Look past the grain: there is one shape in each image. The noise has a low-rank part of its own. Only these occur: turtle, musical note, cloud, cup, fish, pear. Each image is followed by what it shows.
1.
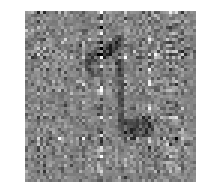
musical note
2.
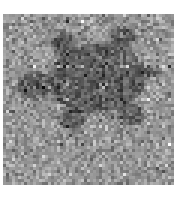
turtle
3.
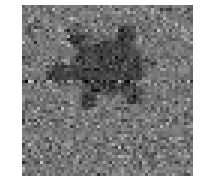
turtle
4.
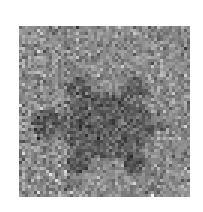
turtle
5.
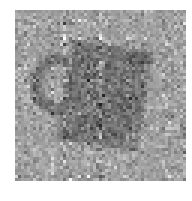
cup
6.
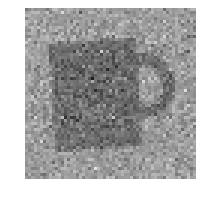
cup
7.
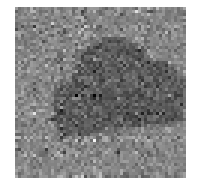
cloud
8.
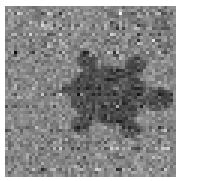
turtle
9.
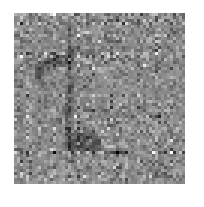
musical note
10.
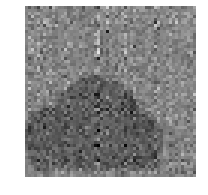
cloud
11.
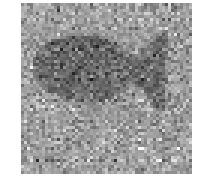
fish
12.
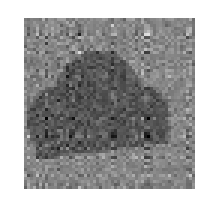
cloud
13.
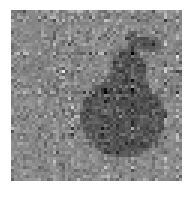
pear
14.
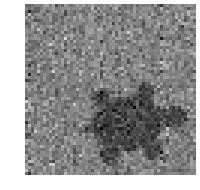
turtle
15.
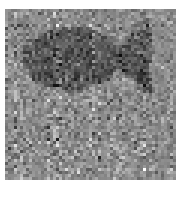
fish
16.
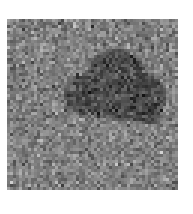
cloud
